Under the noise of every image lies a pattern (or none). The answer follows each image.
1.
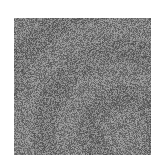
rings round one point
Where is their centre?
bottom right
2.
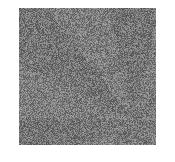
spokes from one point
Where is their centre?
bottom right
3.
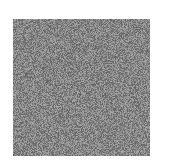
only noise
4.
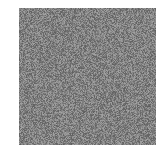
only noise
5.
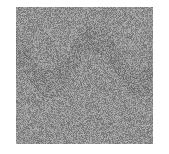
a wavy band
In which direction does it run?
left to right
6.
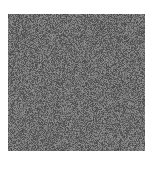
only noise
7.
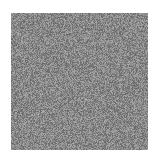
only noise
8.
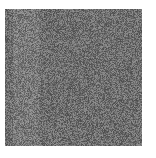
one vertical stripe
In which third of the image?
left
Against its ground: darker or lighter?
lighter
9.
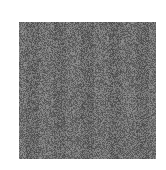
vertical stripes
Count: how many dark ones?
5
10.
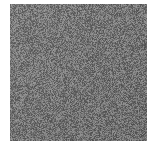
a smooth slope
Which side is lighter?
top left
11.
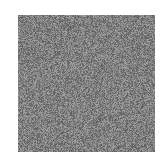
only noise
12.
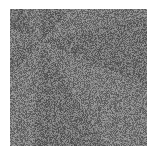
spokes from one point
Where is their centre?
top left
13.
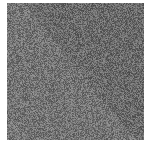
a sharp edge
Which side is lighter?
bottom left
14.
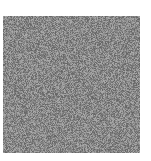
only noise
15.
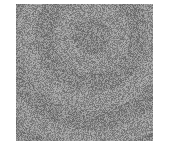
rings round one point
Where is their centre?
top middle
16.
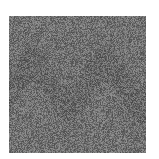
a wavy band
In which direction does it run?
left to right
